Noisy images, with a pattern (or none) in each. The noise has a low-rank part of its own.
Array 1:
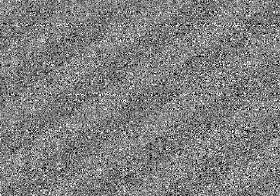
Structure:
diagonal stripes
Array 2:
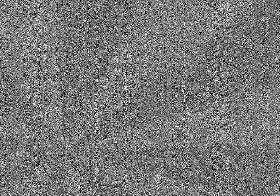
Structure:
spokes from one point
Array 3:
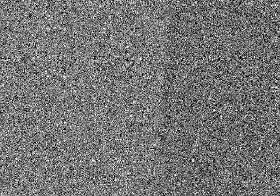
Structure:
a sharp edge
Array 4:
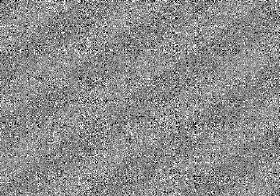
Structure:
diagonal stripes
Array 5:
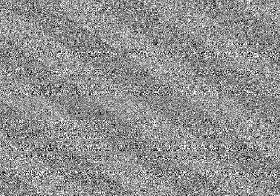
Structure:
diagonal stripes
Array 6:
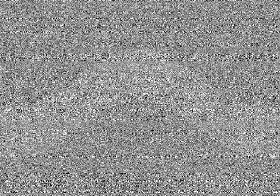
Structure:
a wavy band
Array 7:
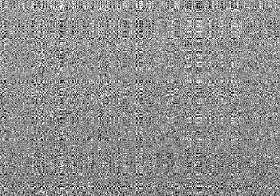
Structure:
a smooth slope
